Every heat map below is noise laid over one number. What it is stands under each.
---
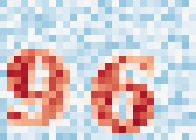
96
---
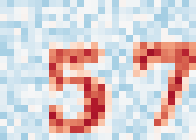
57
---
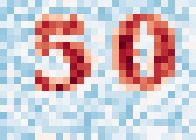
50
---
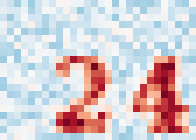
24
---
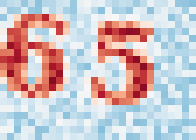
65
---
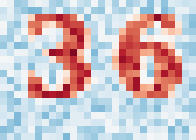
36
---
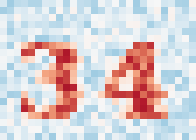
34
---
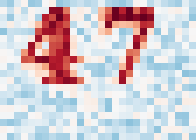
47
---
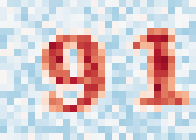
91
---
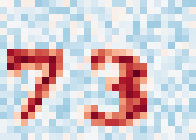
73
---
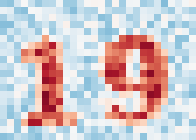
19
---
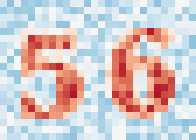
56
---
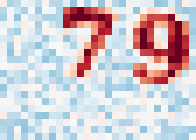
79
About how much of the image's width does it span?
two thirds
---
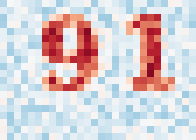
91
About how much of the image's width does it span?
two thirds
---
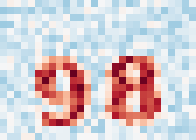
98
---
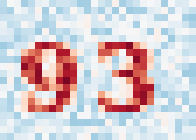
93
